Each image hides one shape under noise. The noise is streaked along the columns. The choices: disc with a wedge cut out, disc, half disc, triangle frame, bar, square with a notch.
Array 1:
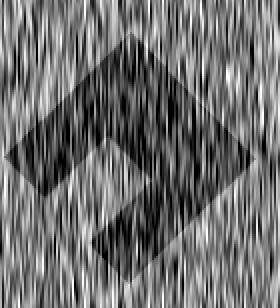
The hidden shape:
square with a notch
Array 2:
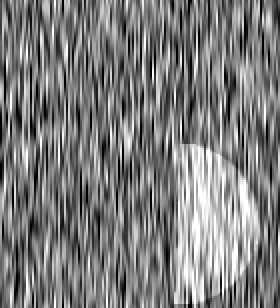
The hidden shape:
half disc
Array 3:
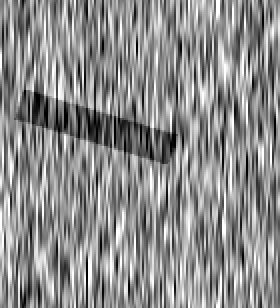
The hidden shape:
bar
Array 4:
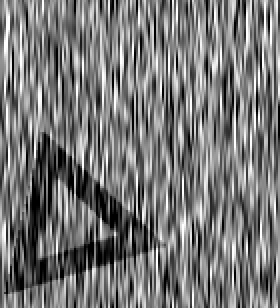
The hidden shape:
triangle frame
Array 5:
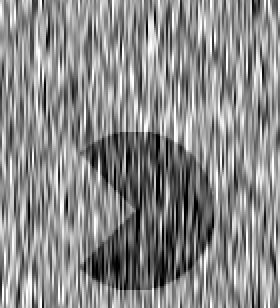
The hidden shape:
disc with a wedge cut out
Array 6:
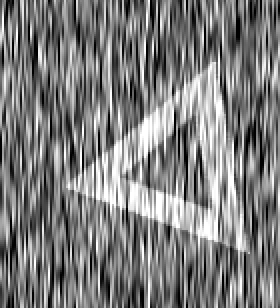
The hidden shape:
triangle frame
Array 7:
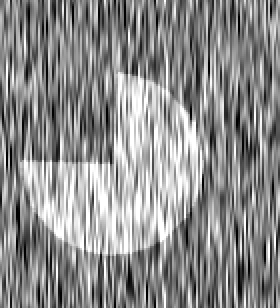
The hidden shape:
disc with a wedge cut out
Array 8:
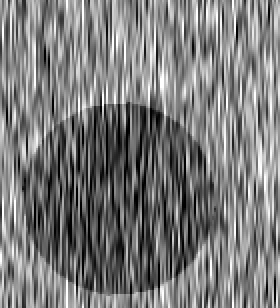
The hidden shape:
disc
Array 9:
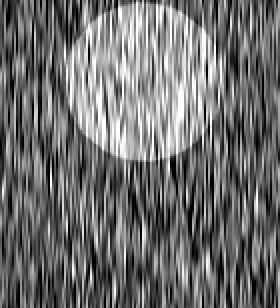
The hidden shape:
disc
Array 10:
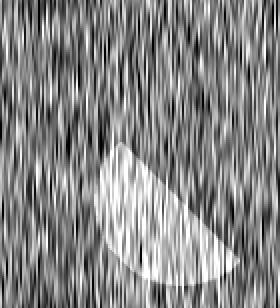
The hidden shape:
half disc
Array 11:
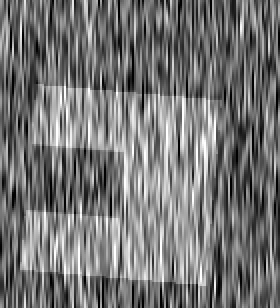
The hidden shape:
square with a notch
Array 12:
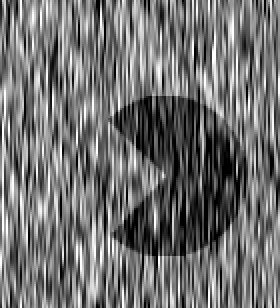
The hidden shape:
disc with a wedge cut out
